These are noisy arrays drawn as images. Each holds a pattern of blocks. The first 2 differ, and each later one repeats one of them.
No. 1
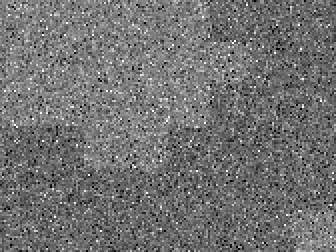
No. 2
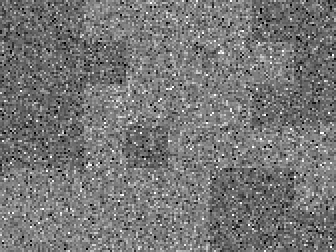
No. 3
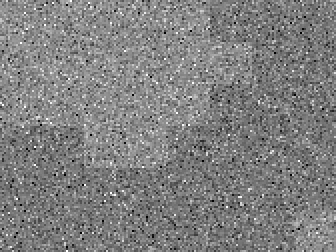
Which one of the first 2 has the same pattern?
1
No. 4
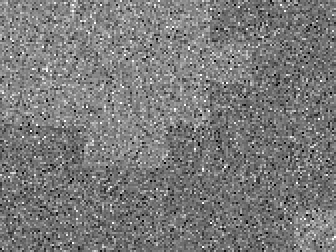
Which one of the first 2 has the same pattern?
1
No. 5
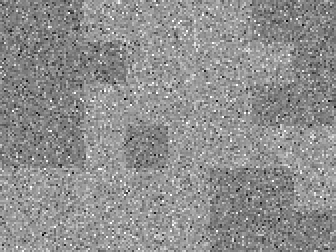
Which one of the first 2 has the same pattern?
2
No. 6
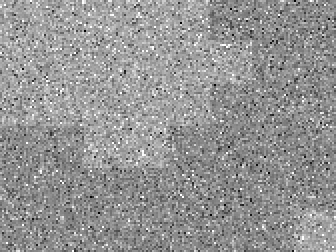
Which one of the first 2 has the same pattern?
1
